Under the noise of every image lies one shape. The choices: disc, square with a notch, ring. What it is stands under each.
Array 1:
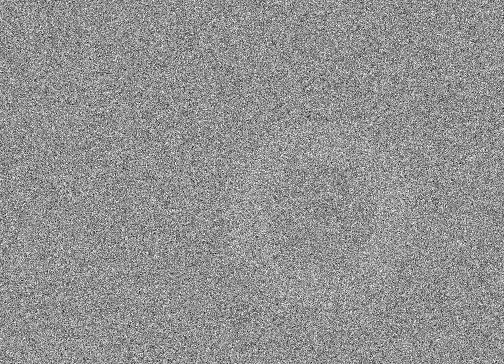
ring
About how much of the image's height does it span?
half
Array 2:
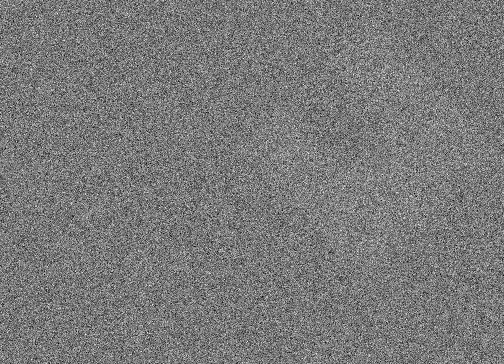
square with a notch
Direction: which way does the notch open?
up and left
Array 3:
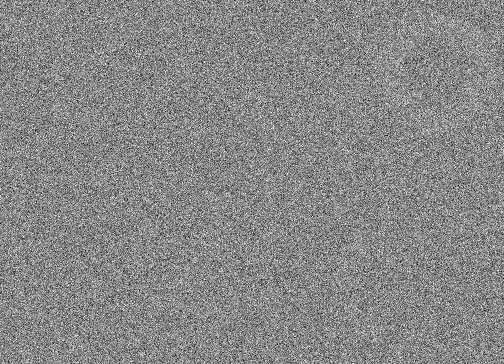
ring
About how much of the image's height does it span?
a third
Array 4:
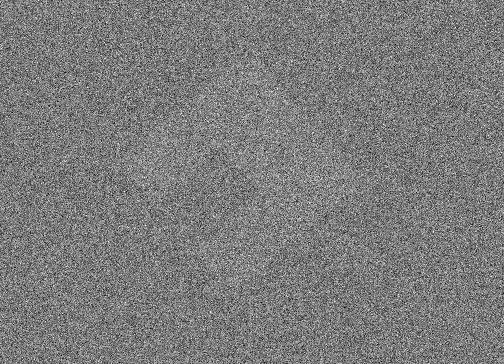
square with a notch
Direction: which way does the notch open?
down and left
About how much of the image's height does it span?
two thirds
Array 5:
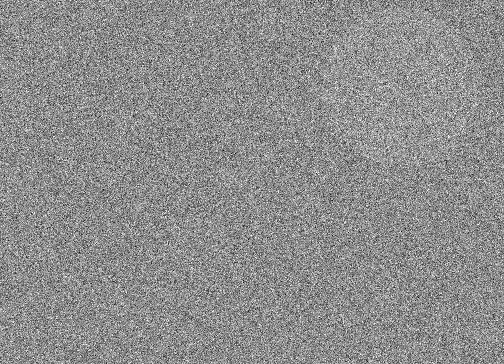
disc
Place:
top right
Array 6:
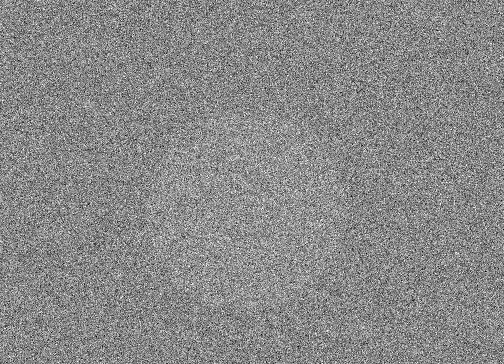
disc
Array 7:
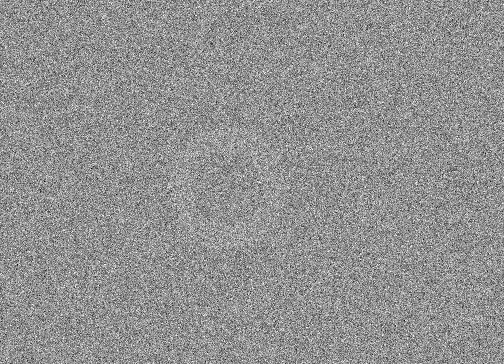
ring
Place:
centre
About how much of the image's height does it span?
a third
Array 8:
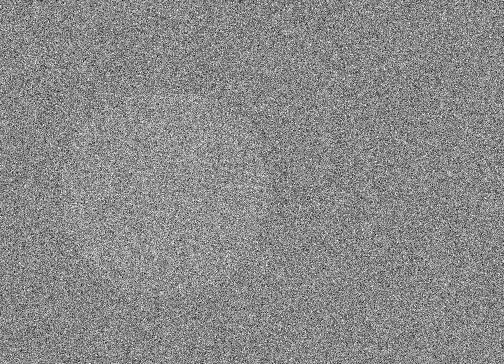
disc
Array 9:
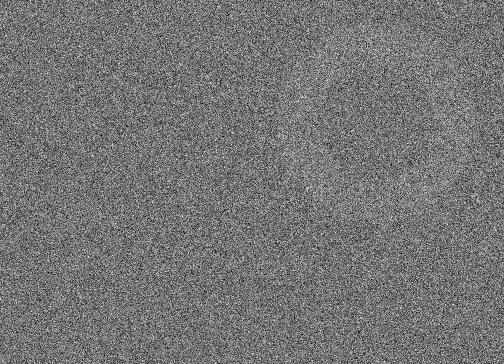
ring
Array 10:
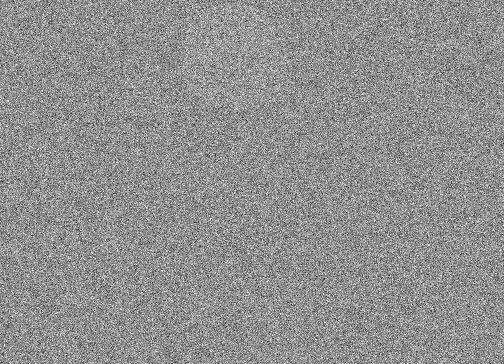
disc
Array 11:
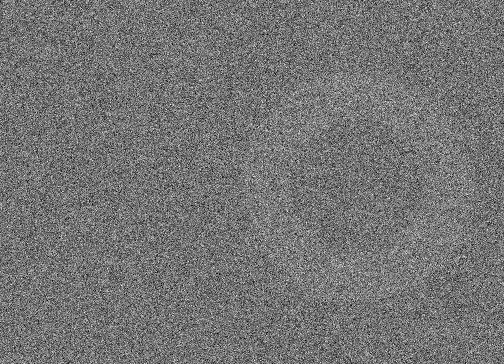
ring
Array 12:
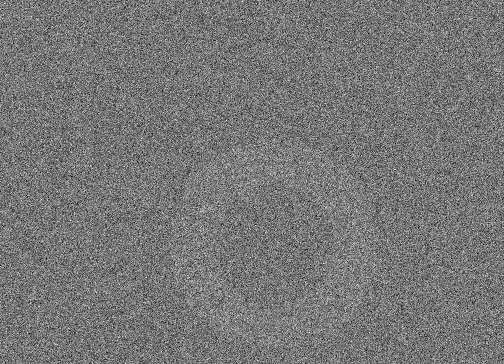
ring
